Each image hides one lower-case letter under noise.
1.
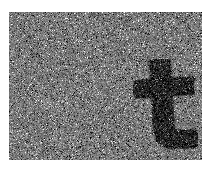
t
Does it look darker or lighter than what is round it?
darker
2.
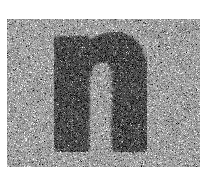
n
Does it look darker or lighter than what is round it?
darker
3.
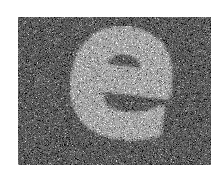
e
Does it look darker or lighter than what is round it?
lighter
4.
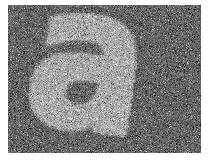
a
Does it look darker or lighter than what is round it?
lighter
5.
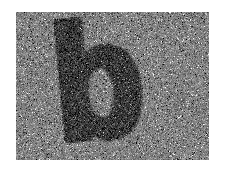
b
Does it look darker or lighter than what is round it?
darker
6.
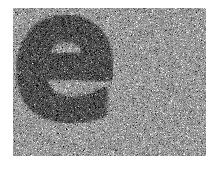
e
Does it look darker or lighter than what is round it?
darker
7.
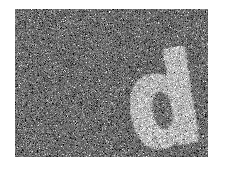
d
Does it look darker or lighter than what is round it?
lighter
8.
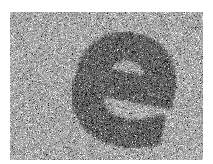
e
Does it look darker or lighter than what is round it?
darker
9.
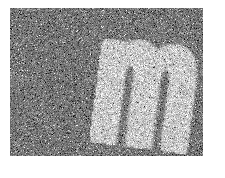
m
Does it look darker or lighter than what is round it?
lighter
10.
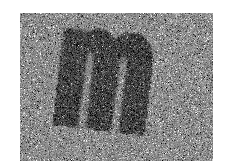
m
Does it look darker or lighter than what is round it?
darker
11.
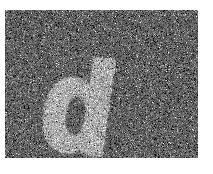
d
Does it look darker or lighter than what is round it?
lighter
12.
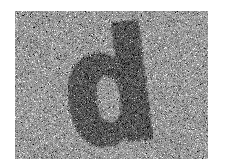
d
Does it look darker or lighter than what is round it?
darker
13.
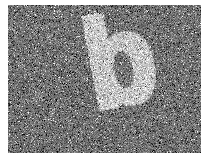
b
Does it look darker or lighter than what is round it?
lighter
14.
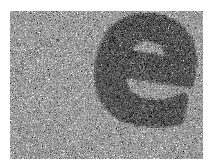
e
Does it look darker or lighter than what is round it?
darker
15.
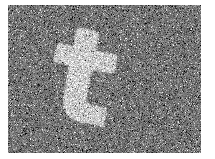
t
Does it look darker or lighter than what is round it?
lighter
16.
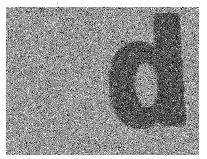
d
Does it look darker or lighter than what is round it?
darker
